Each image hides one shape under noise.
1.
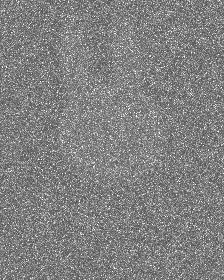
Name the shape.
rabbit's head
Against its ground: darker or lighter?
lighter
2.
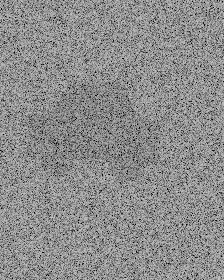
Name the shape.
car
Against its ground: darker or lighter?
darker
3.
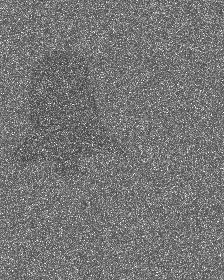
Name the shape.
bell
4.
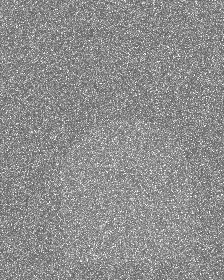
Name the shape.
ghost
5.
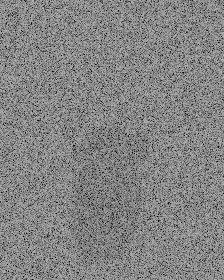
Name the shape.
footprint
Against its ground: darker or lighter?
darker
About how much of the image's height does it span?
half
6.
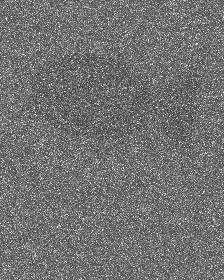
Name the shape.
fish
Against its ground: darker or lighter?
darker
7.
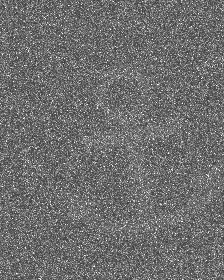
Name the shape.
anchor
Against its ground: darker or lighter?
lighter
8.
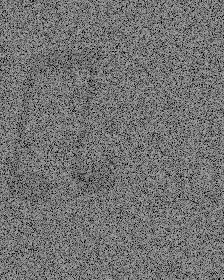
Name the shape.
pair of musical notes
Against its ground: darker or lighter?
darker
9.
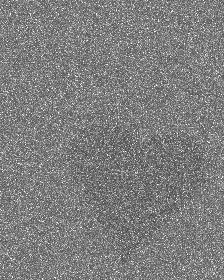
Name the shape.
heart
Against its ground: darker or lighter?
darker
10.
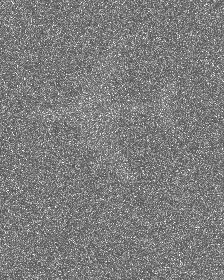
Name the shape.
airplane
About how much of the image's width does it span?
two thirds
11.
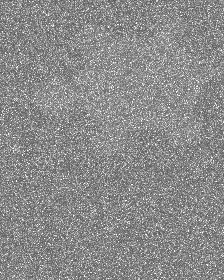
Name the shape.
turtle
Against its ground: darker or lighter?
lighter
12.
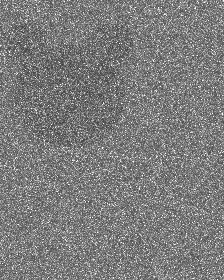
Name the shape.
bear's head
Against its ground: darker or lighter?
darker
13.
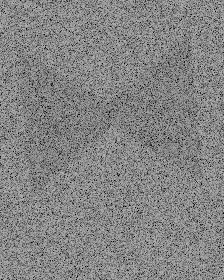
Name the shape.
bow tie
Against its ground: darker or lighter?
darker
